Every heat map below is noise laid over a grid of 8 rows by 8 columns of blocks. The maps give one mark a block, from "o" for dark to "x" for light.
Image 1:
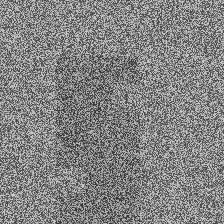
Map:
x x x x x x x x
x x x x x x x x
x x o o o x x x
x x o o x x x x
x x o o o x x x
x x o o o x x x
x x x o o x x x
x x o o o x x x
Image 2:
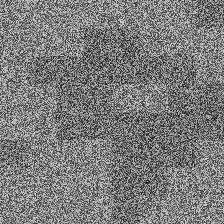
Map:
x x x x x x x o
x x x o o x x x
x o o o o o o x
x x o o x x o o
x x o o o o o o
o x x x o o o x
x x x x o o x x
x x x x o x x x
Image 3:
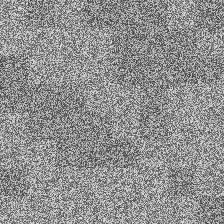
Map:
x o x o o o x o
x x x x o o o x
o x x x o o o o
o o o x x o x x
x o o o x o x x
x x o o o x x x
o x x x x x o x
x x x x x x x o
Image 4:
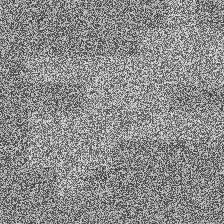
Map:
o o o o o o x o
o o o o o x x x
o x x x x x x x
o o o x x x o o
o x x x x x x x
o x x x o o o o
o o x o o o o o
o o o o o o o o
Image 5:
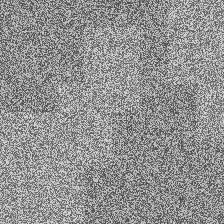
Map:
o o o o o o x x
o o o x x o x x
o o o x x o x x
o o x x x o o x
x x x x o o o x
x x x x o o o o
x x x o o o o o
x x x o o o o o
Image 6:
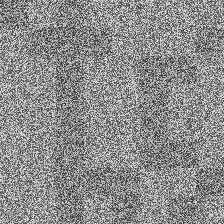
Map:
o x o x x x x x
x o o o x x x o
x x o x x o o x
x x o x x o x x
x x o x x o x x
x x o x x o o x
x x o o o x x o
x x o x o x o x
